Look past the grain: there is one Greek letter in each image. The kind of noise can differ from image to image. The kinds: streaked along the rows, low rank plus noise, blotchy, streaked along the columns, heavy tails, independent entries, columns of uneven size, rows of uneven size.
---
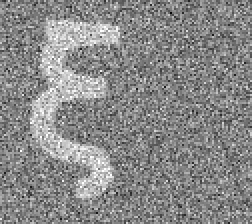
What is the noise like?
independent entries
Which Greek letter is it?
xi
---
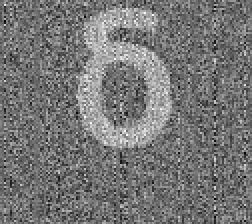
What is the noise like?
columns of uneven size
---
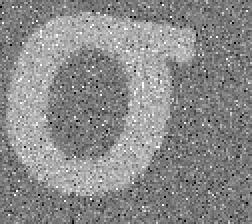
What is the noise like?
heavy tails
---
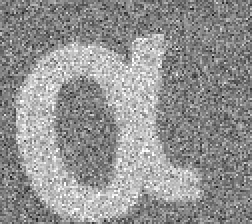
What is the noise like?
independent entries
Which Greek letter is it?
alpha
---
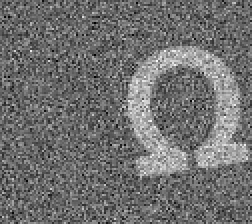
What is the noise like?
low rank plus noise
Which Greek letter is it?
omega
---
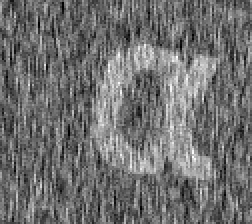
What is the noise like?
streaked along the columns
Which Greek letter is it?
alpha
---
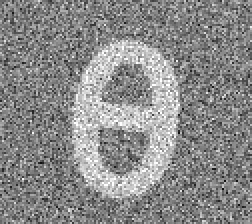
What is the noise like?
independent entries
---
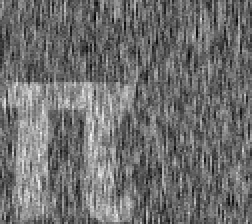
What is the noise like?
streaked along the columns
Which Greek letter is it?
pi
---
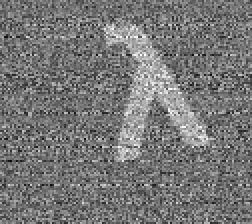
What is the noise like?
rows of uneven size
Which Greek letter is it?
lambda
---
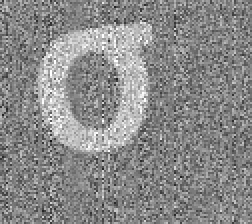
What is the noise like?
columns of uneven size
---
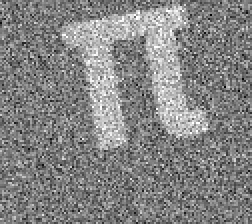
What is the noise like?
independent entries
